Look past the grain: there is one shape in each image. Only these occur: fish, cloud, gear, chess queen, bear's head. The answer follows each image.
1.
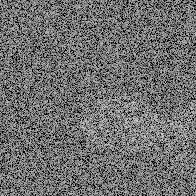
light fish
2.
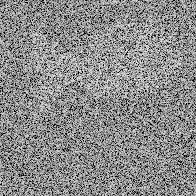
light fish
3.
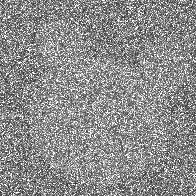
light bear's head
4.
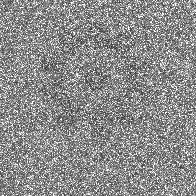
dark gear
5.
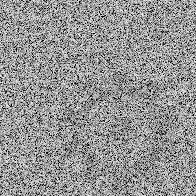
dark gear
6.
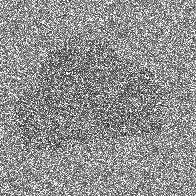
dark cloud
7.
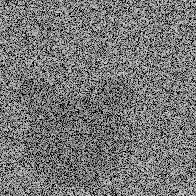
dark bear's head
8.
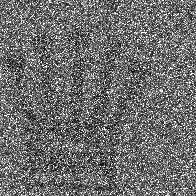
dark chess queen
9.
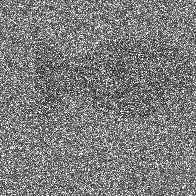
dark fish
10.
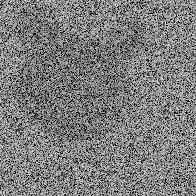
dark bear's head
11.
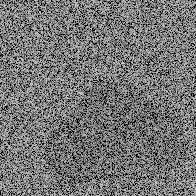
dark cloud
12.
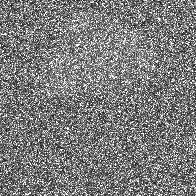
light cloud
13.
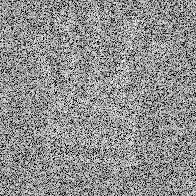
light chess queen
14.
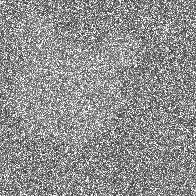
light bear's head
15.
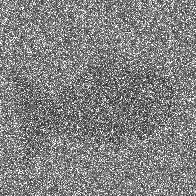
dark fish
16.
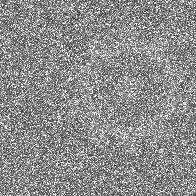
light gear
